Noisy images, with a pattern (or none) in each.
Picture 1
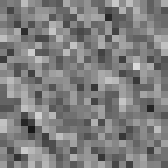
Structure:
diagonal stripes
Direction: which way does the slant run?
top left to bottom right
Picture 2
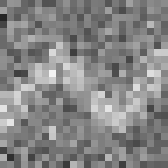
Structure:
a wavy band
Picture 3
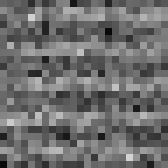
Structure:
horizontal stripes
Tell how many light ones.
5
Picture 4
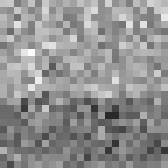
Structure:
a sharp edge
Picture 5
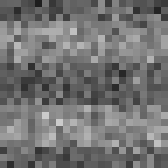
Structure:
horizontal stripes
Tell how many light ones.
2
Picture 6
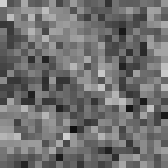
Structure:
spokes from one point
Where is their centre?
bottom right
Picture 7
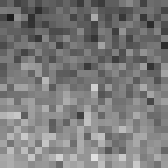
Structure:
a smooth slope
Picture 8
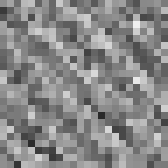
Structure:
diagonal stripes
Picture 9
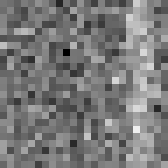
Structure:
one vertical stripe
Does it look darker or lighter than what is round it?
lighter
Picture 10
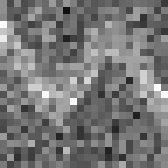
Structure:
a wavy band
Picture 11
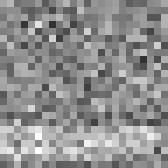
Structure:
one horizontal stripe
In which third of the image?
bottom
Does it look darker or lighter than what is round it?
lighter
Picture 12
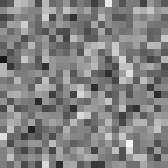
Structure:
only noise
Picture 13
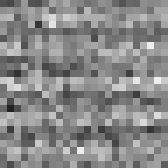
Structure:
horizontal stripes
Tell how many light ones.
5
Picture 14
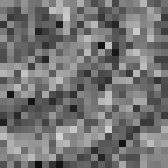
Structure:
rings round one point
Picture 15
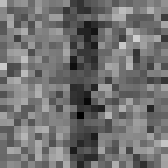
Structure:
one vertical stripe
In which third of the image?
middle
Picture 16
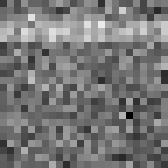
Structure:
one horizontal stripe
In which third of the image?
top
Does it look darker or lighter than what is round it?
lighter
